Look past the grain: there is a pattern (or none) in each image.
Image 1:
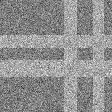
bands of rows crossing bands of columns
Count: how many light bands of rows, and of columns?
2 and 2
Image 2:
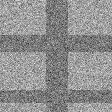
bands of rows crossing bands of columns
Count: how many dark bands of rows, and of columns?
2 and 1
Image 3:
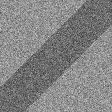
a diagonal band
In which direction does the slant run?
bottom left to top right
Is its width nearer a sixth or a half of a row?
a half
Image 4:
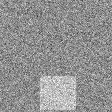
one block
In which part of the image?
bottom middle
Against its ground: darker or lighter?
lighter
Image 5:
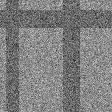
bands of rows crossing bands of columns
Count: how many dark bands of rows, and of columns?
1 and 2
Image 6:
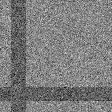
bands of rows crossing bands of columns
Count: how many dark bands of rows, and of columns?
1 and 1
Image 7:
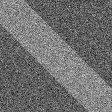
a diagonal band
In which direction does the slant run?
top left to bottom right
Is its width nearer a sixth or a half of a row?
a half
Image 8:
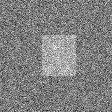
one block
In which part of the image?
centre
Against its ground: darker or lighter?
lighter
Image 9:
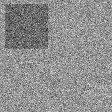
one block
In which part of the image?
top left
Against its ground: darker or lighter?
darker
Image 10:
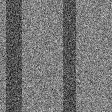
bands of columns
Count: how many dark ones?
2
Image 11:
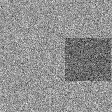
one block
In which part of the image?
middle right
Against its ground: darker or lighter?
darker
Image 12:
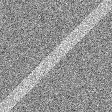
a diagonal band
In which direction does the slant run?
bottom left to top right
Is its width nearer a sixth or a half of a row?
a sixth
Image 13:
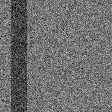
one band of columns
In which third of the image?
left
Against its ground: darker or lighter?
darker
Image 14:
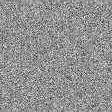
only noise
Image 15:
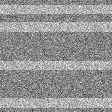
bands of rows
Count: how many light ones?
4
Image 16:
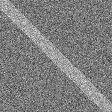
a diagonal band
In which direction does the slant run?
top left to bottom right
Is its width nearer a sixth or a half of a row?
a sixth
